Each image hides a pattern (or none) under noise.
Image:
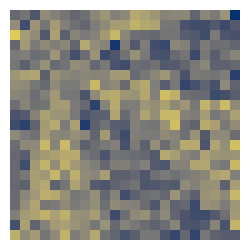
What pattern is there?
spokes from one point
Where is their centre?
top left
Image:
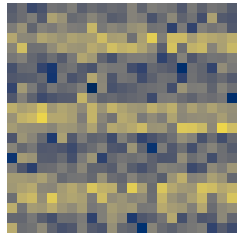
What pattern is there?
horizontal stripes
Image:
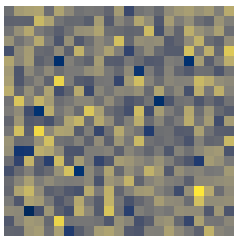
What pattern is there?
only noise
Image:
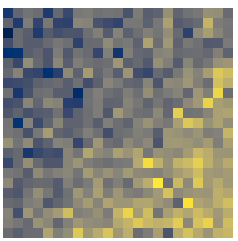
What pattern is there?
a smooth slope
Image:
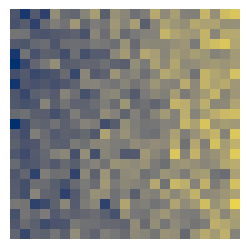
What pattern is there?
a smooth slope
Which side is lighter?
right
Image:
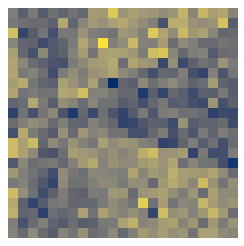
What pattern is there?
spokes from one point
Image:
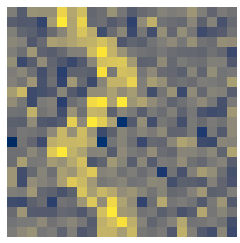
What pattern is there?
a wavy band
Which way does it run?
top to bottom
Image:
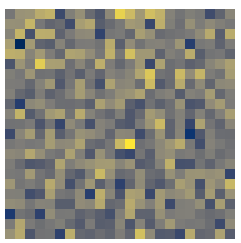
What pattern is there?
only noise
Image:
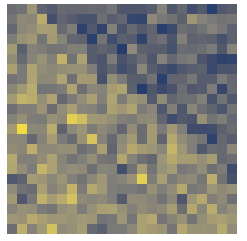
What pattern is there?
a sharp edge
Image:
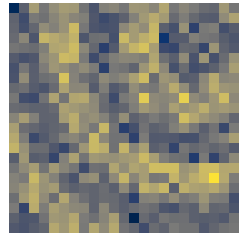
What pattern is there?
rings round one point
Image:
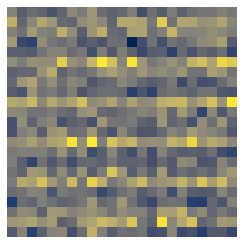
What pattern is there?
horizontal stripes
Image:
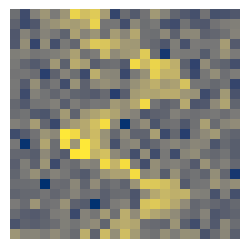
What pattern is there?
a wavy band
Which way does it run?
top to bottom
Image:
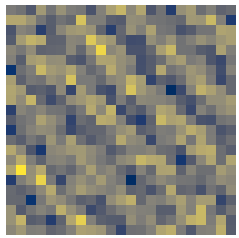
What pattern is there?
diagonal stripes
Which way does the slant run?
top left to bottom right
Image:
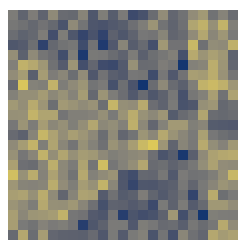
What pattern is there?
spokes from one point
